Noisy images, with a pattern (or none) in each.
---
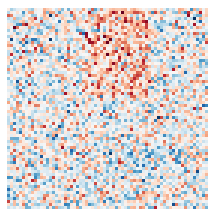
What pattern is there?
one block
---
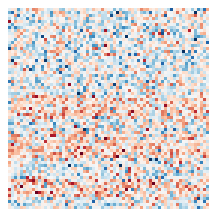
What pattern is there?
bands of rows
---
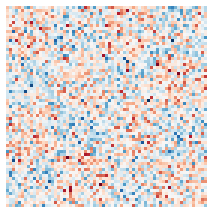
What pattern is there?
a checkerboard
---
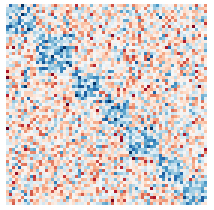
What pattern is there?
blocks along the diagonal
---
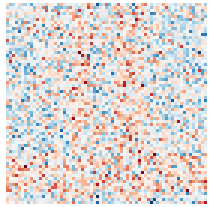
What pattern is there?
bands of rows crossing bands of columns
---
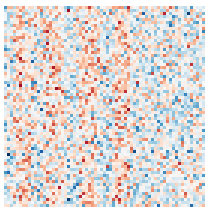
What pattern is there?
bands of columns
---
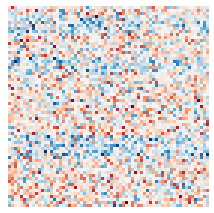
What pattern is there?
bands of rows
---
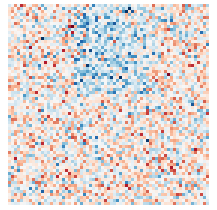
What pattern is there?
one block
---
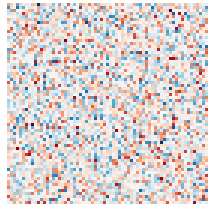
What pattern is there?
only noise
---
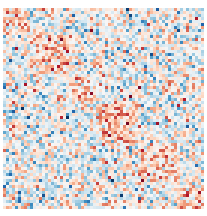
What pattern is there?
blocks along the diagonal
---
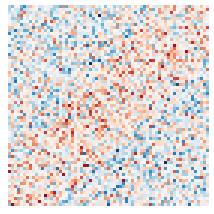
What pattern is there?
a diagonal band
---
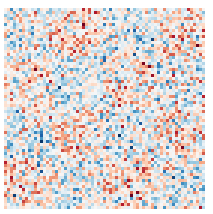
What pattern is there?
a checkerboard
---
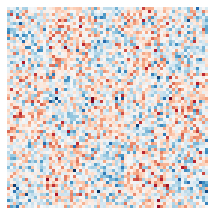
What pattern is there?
a checkerboard
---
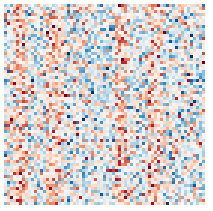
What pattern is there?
bands of columns
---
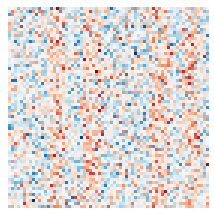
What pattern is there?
bands of columns
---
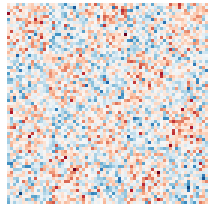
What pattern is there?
a checkerboard
